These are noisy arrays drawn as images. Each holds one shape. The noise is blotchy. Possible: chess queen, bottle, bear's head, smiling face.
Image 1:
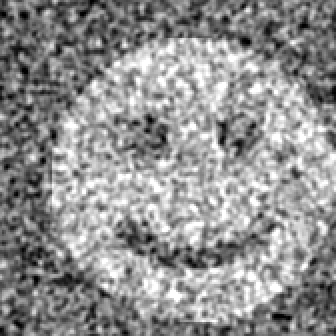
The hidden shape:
smiling face
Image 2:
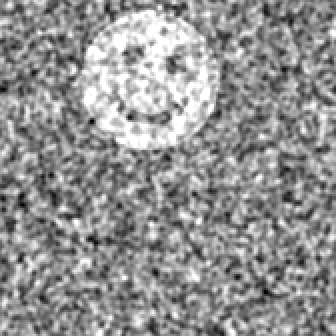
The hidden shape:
smiling face
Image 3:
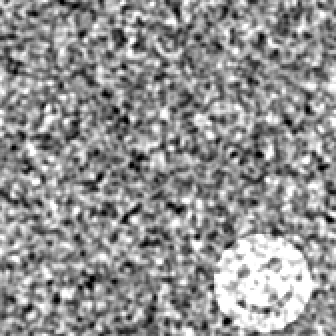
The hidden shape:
smiling face
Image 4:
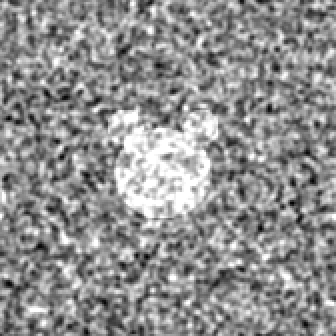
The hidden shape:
bear's head
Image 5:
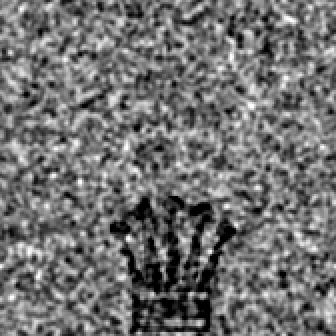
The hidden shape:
chess queen
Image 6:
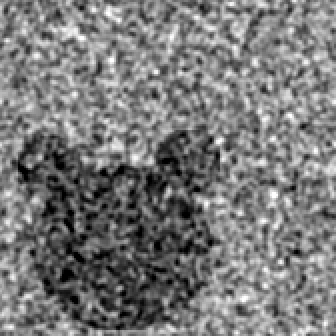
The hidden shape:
bear's head
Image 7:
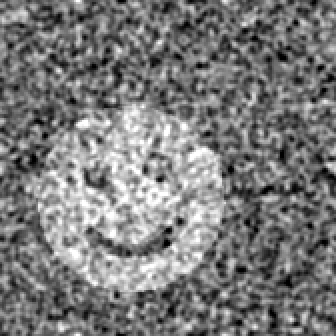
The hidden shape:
smiling face
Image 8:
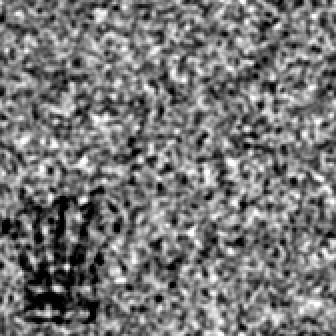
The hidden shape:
chess queen
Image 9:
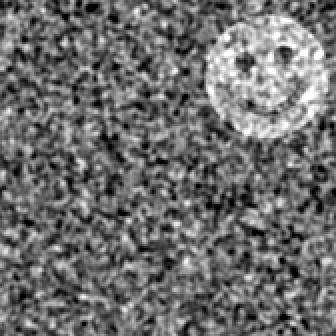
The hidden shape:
smiling face
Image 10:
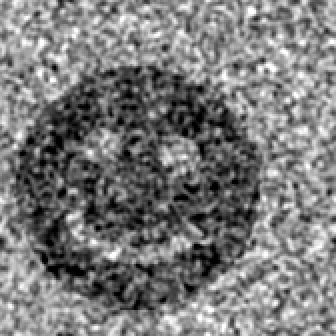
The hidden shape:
smiling face
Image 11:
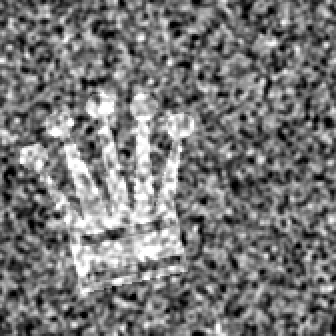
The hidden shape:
chess queen
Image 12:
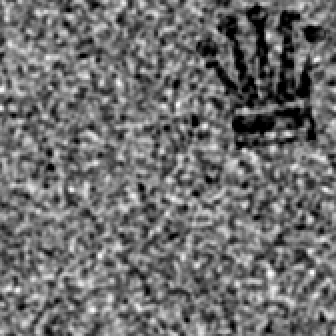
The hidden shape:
chess queen
